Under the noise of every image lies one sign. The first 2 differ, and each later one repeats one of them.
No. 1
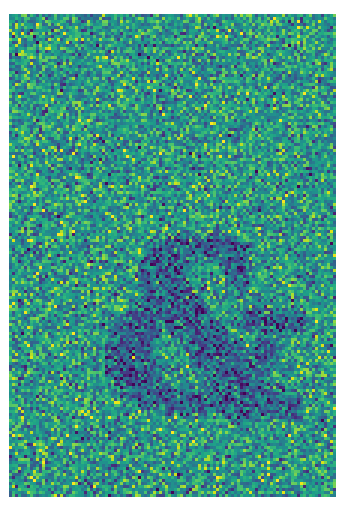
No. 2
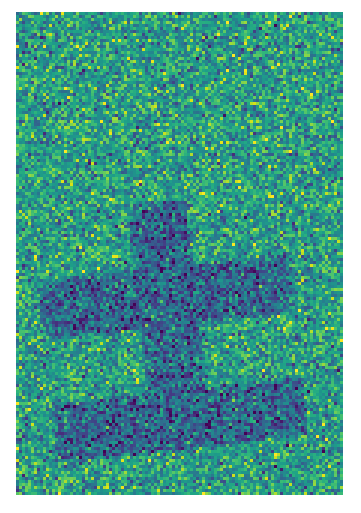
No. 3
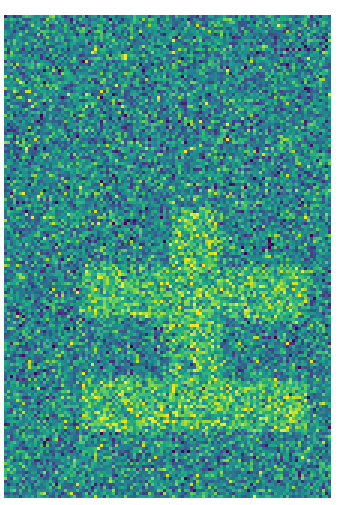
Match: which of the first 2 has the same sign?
2
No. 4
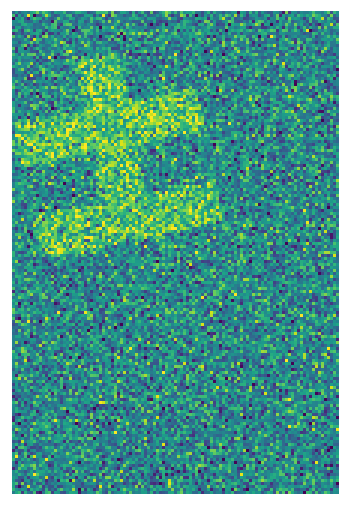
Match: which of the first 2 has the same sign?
2
